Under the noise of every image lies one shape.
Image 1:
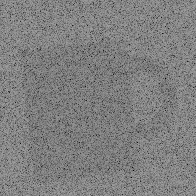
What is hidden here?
dark cup
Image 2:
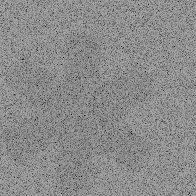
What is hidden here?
dark asterisk
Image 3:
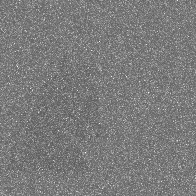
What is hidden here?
dark chess knight
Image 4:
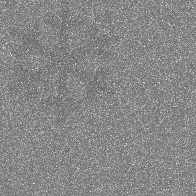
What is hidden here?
dark snowflake
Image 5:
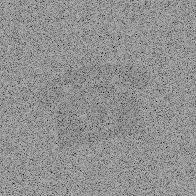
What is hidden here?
dark telephone
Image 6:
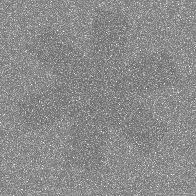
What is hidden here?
dark asterisk
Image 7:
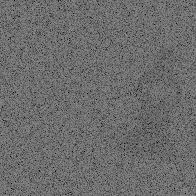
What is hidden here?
dark chess bishop
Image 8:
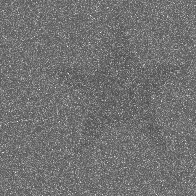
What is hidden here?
dark star
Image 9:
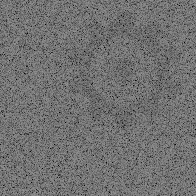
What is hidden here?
dark gear
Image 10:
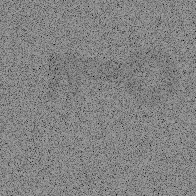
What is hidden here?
dark key
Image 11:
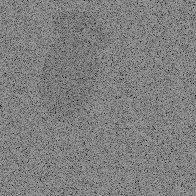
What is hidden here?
dark footprint
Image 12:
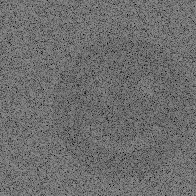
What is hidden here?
dark smiling face
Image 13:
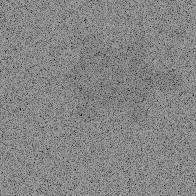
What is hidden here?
dark turtle
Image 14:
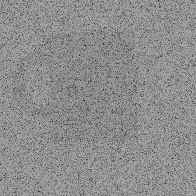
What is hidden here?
dark cup
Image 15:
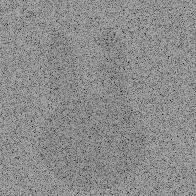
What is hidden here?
dark rabbit's head
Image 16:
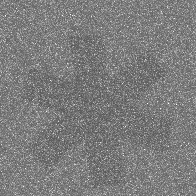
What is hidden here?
dark asterisk
